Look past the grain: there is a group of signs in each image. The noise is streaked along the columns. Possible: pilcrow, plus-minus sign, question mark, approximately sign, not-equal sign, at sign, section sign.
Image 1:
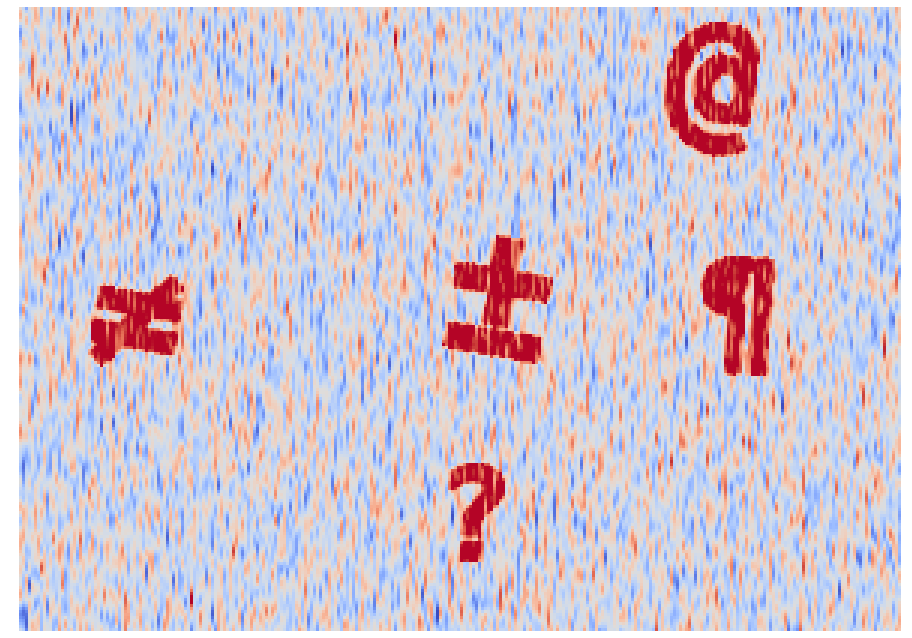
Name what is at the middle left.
not-equal sign
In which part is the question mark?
bottom middle
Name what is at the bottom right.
nothing
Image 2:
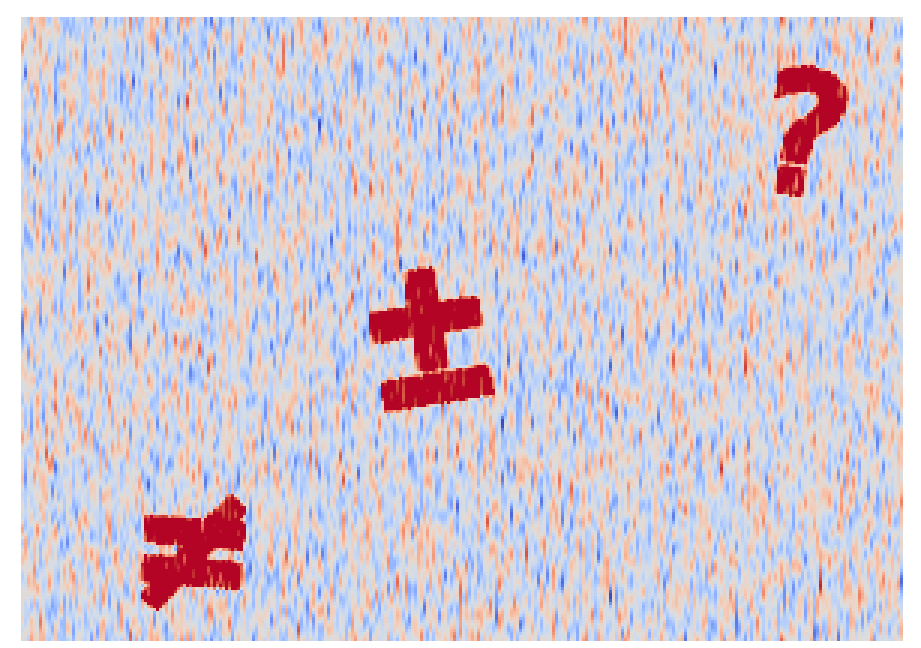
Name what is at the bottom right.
nothing
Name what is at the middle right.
nothing
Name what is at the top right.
question mark
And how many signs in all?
3
